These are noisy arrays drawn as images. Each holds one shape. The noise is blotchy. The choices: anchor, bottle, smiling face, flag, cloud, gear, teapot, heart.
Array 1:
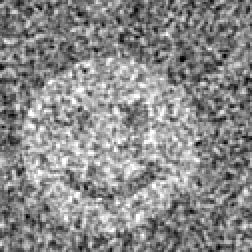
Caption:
light smiling face
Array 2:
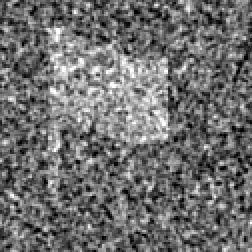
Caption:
light flag
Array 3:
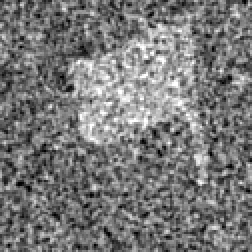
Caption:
light flag
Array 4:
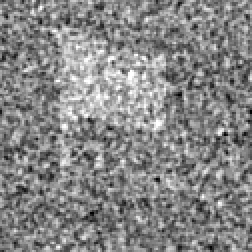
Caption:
light flag
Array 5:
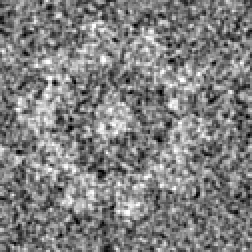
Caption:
light gear
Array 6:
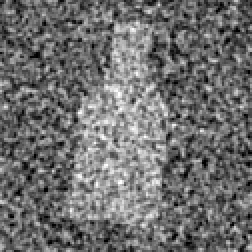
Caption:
light bottle
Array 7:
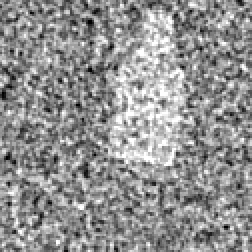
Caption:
light bottle
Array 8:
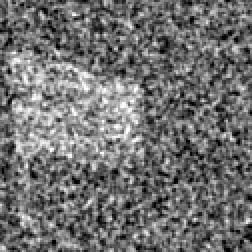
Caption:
light flag
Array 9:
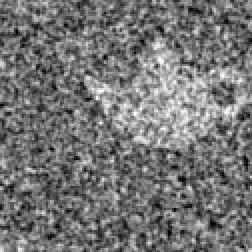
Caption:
light teapot
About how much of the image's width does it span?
two thirds
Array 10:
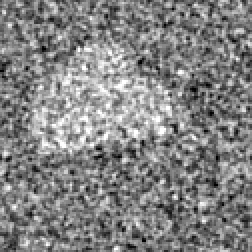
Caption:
light cloud
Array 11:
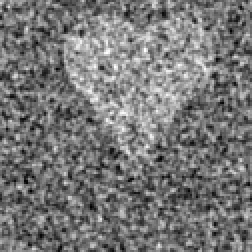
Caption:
light heart
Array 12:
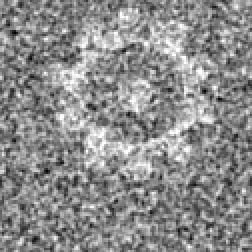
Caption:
light gear
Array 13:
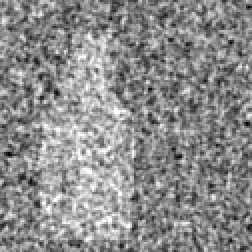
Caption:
light bottle
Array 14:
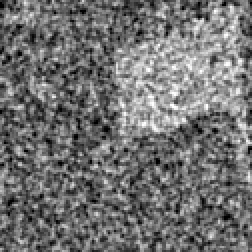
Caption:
light flag
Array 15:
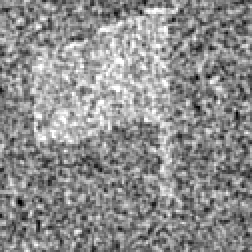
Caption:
light flag
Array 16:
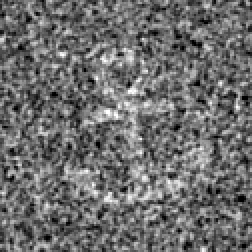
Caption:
light anchor
